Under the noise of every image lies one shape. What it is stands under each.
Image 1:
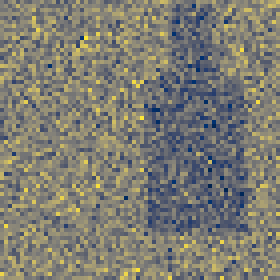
bottle
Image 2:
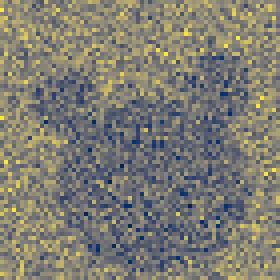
bear's head
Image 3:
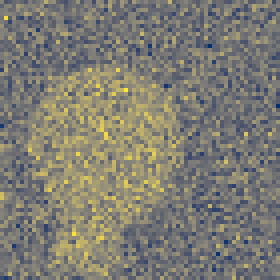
light bulb
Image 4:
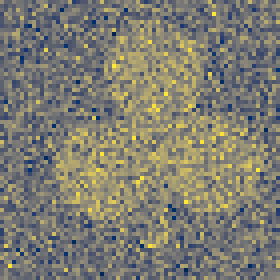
club
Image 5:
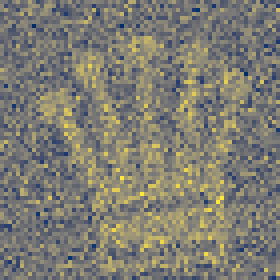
chess queen
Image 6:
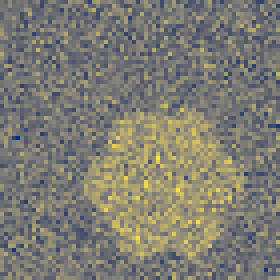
flower
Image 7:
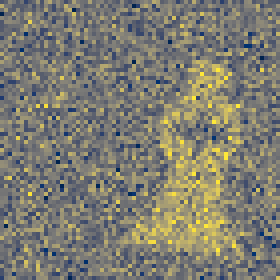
chess bishop
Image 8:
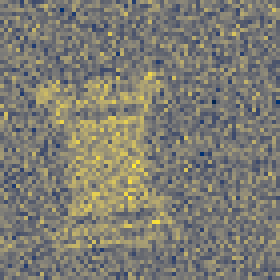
chess rook
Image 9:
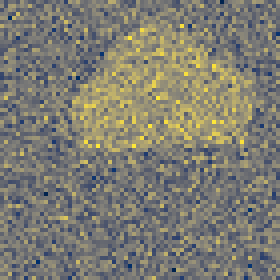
cloud
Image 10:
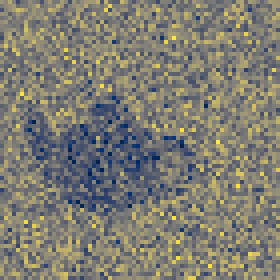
teapot
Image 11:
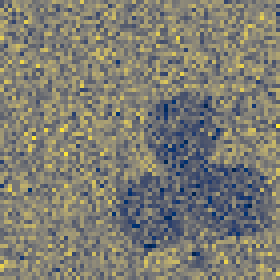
club
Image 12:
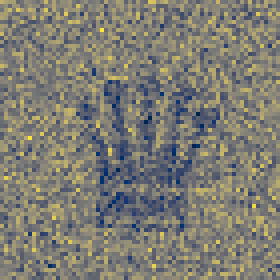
chess queen
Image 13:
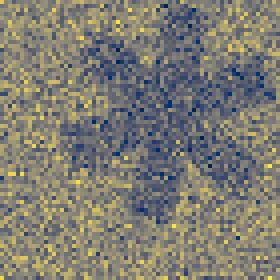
asterisk
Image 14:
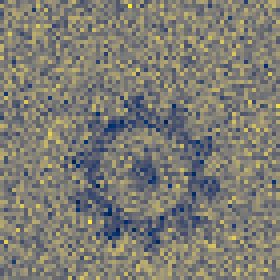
gear
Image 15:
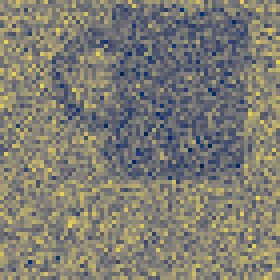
cup
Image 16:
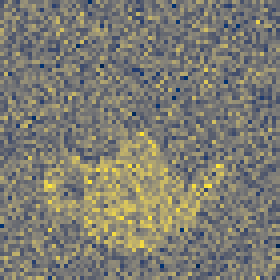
teapot
